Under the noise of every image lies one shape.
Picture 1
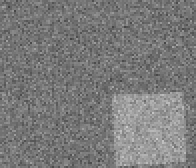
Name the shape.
square
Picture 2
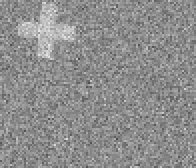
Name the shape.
cross
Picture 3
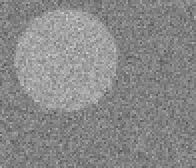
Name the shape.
disc
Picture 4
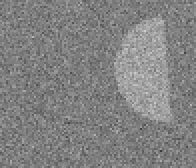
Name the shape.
half disc
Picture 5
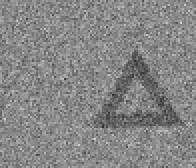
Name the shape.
triangle frame
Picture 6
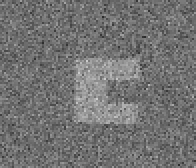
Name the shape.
square with a notch
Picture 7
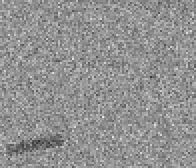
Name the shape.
bar
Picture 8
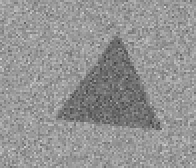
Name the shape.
triangle
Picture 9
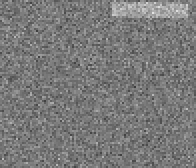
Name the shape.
bar
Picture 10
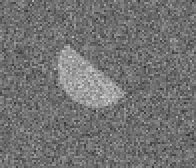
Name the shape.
half disc
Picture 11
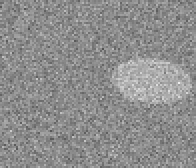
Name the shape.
ellipse
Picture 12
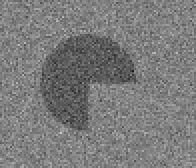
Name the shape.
disc with a wedge cut out
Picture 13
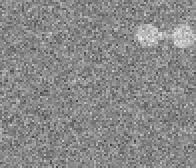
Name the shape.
dumbbell
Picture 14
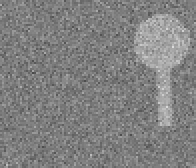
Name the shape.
lollipop
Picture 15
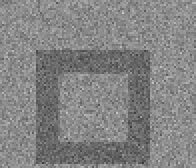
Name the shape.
square frame
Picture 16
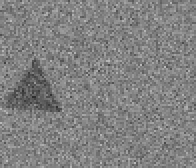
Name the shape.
triangle
